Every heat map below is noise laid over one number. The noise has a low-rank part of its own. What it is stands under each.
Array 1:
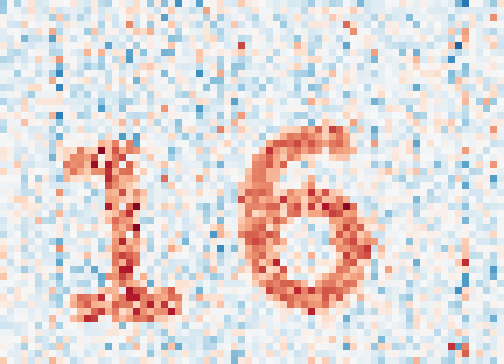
16
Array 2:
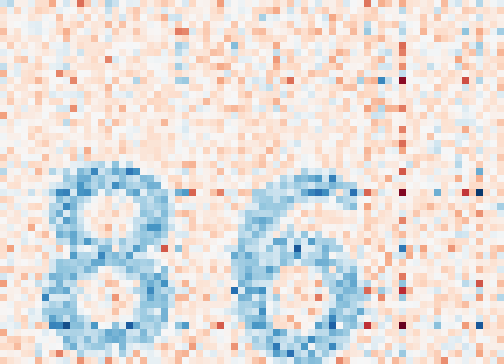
86
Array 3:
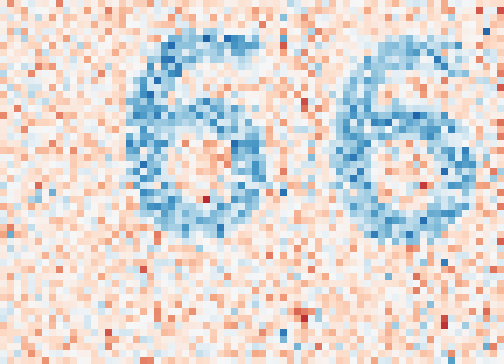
66
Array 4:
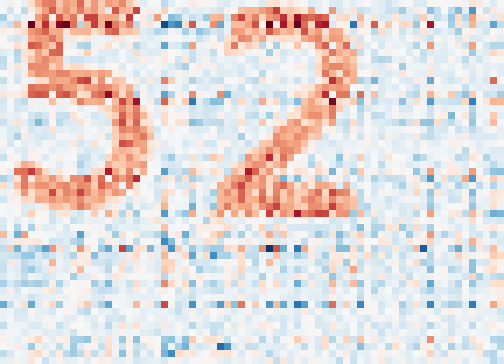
52
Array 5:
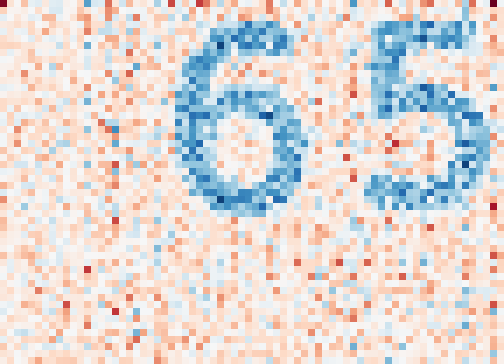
65
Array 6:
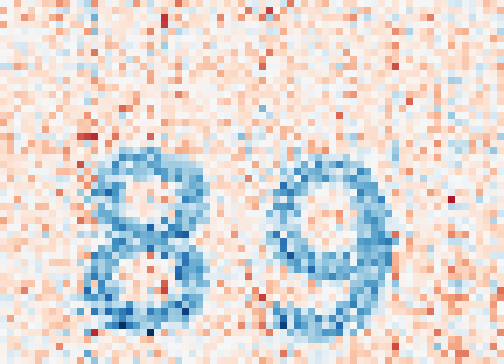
89
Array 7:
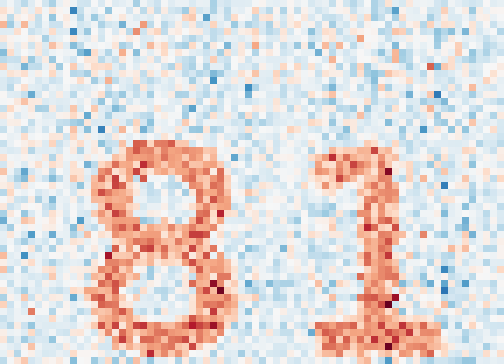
81
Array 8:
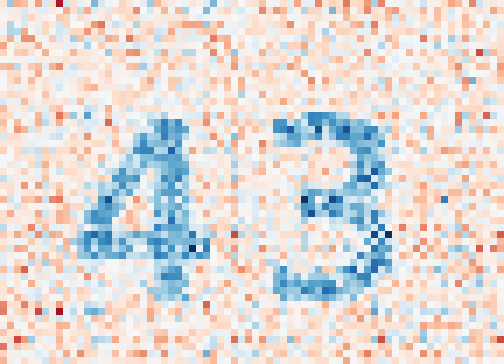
43
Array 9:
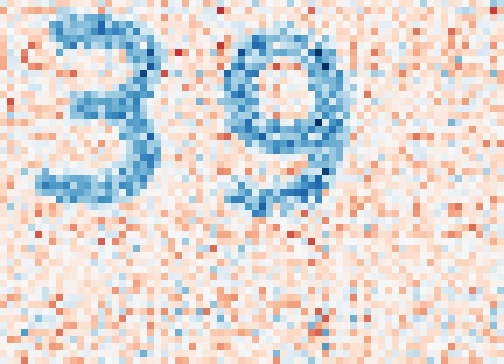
39
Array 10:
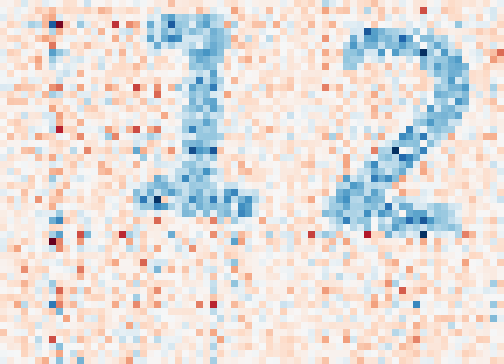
12
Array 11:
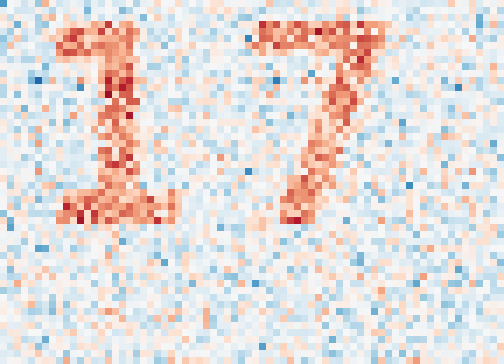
17
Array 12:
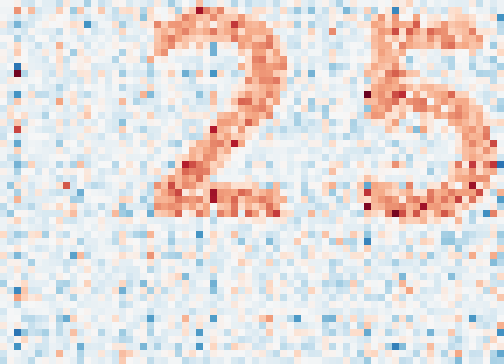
25
